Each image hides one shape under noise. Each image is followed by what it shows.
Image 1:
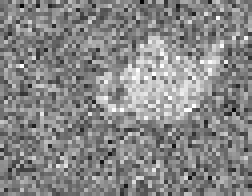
teapot
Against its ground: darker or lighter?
lighter
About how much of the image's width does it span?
half
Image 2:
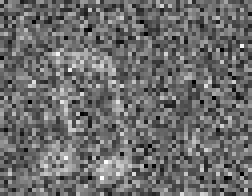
pair of musical notes
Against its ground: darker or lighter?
lighter
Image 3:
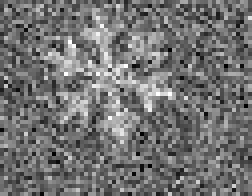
snowflake
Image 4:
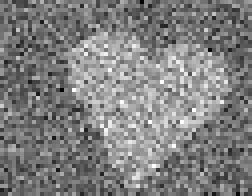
heart
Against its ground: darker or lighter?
lighter
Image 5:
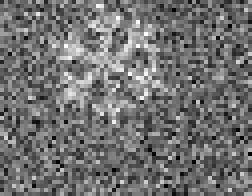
snowflake
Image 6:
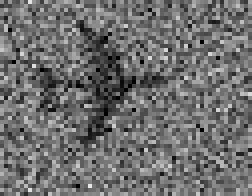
airplane
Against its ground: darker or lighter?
darker
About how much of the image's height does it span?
two thirds
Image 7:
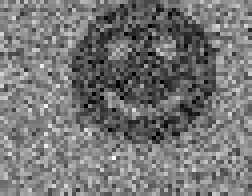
smiling face
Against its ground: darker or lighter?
darker
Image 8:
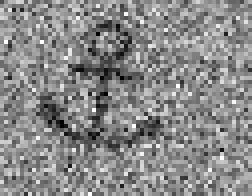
anchor
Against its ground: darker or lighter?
darker
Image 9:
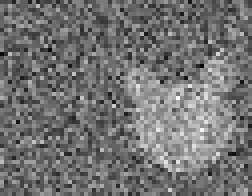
bear's head
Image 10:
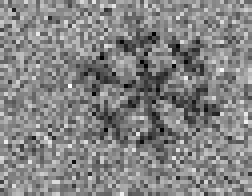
snowflake
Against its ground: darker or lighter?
darker
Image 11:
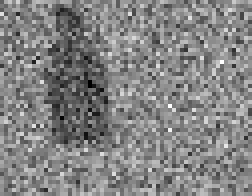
bottle
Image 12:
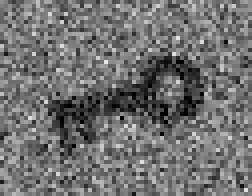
key
